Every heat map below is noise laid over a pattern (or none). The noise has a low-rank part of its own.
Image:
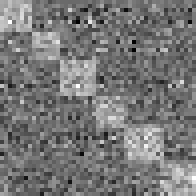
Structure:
blocks along the diagonal
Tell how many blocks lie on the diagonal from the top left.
6
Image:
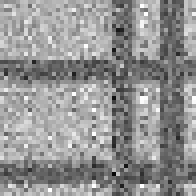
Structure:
bands of rows crossing bands of columns
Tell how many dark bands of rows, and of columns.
2 and 2
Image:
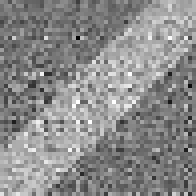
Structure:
a diagonal band
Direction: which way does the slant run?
bottom left to top right
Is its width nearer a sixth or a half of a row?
a half
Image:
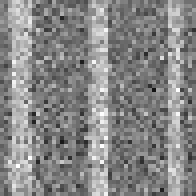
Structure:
bands of columns
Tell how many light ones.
3
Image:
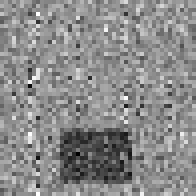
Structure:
one block
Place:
bottom middle
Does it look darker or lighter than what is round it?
darker
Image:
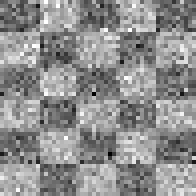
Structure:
a checkerboard
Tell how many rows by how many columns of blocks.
6 by 5
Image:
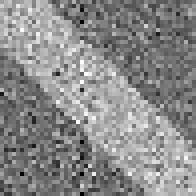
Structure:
a diagonal band
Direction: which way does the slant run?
top left to bottom right
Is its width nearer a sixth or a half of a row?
a half
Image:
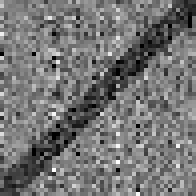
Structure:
a diagonal band
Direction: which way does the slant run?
bottom left to top right
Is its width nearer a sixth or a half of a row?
a sixth
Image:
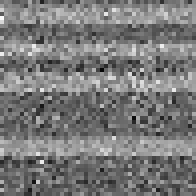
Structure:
bands of rows
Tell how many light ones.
4
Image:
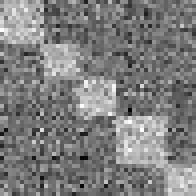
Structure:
blocks along the diagonal
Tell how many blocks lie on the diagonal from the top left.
5
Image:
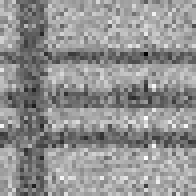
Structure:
bands of rows crossing bands of columns
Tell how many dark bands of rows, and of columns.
3 and 1
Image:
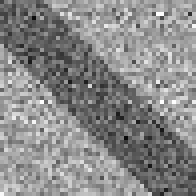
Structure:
a diagonal band
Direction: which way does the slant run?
top left to bottom right
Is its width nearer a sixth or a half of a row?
a half
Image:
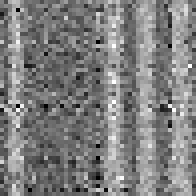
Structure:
bands of columns
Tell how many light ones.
4
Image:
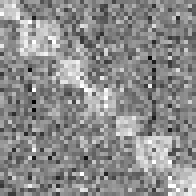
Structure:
blocks along the diagonal
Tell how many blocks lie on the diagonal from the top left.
7
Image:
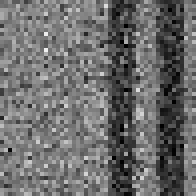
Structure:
bands of columns
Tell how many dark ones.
2
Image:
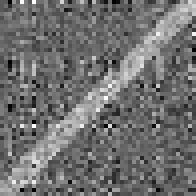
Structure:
a diagonal band
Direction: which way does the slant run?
bottom left to top right
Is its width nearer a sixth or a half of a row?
a sixth
